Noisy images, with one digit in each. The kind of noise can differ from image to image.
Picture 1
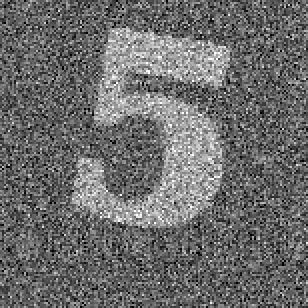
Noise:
low rank plus noise
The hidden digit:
5
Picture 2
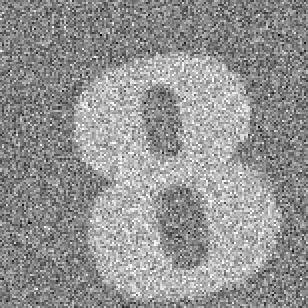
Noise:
independent entries
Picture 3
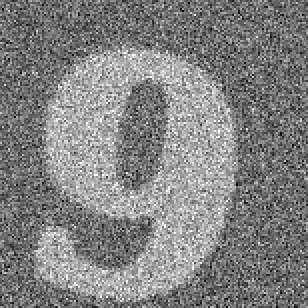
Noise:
independent entries
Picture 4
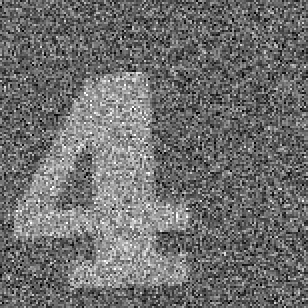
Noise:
low rank plus noise
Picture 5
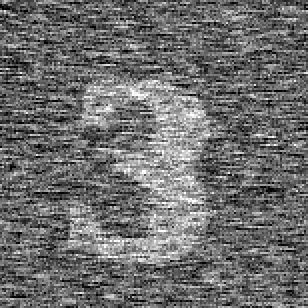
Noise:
streaked along the rows
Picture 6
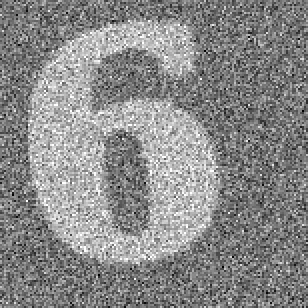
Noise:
independent entries
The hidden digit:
6
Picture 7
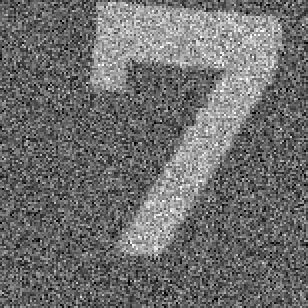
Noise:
independent entries
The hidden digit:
7
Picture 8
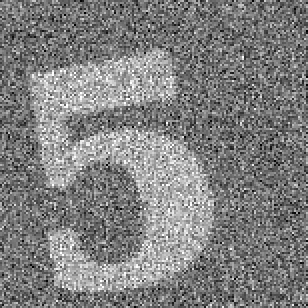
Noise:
low rank plus noise
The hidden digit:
5
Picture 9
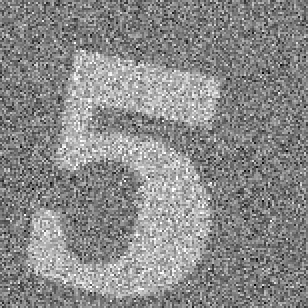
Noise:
low rank plus noise
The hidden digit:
5
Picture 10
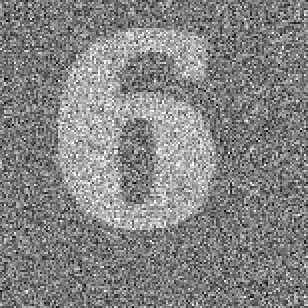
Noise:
low rank plus noise
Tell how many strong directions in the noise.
one
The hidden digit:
6
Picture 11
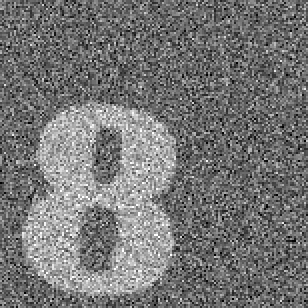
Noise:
low rank plus noise
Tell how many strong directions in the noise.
three or four
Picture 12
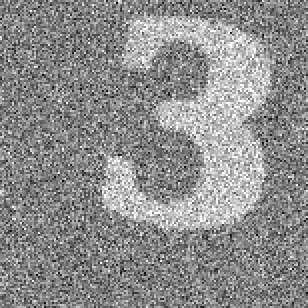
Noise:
independent entries
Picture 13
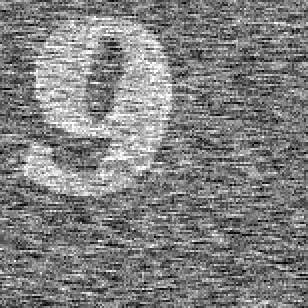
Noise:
streaked along the rows
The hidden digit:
9
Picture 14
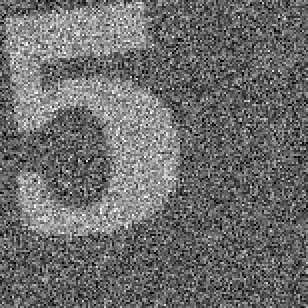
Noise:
independent entries
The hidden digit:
5
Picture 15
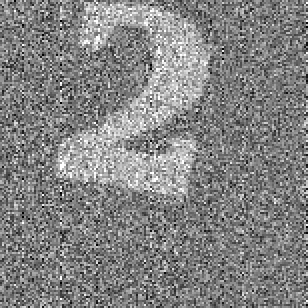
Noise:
columns of uneven size
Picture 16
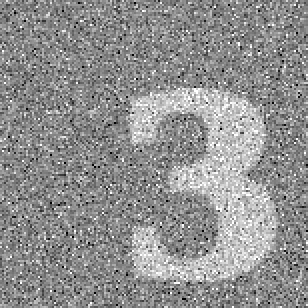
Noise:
heavy tails
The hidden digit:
3
